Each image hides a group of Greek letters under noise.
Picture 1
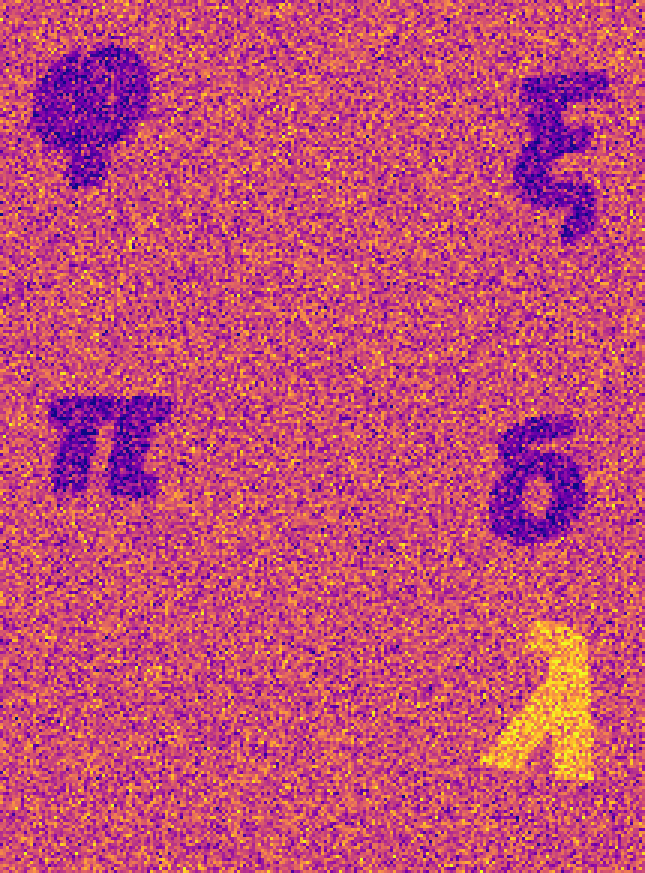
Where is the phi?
top left
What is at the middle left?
pi
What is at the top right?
xi
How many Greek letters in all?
5
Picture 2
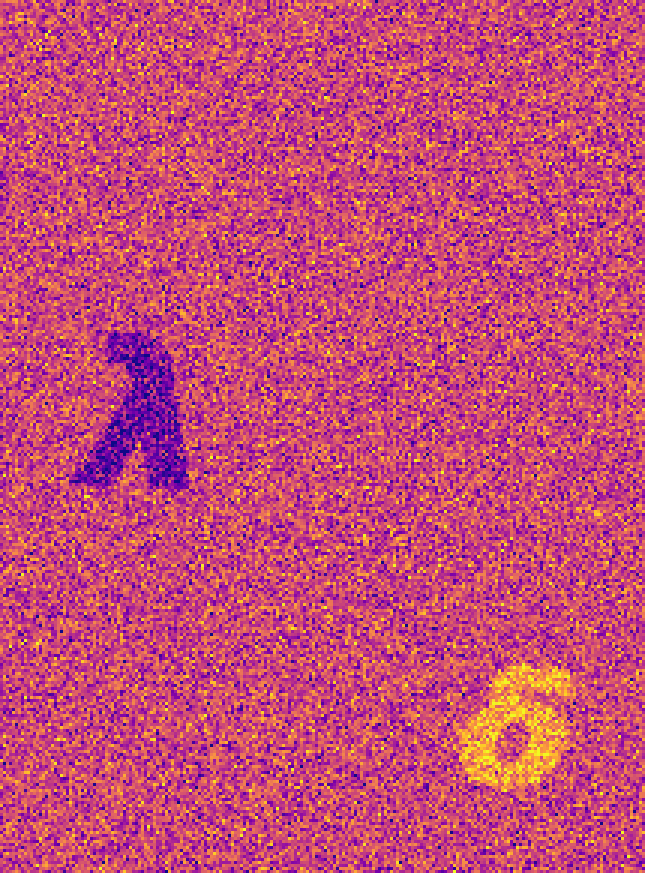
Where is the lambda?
middle left
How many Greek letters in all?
2
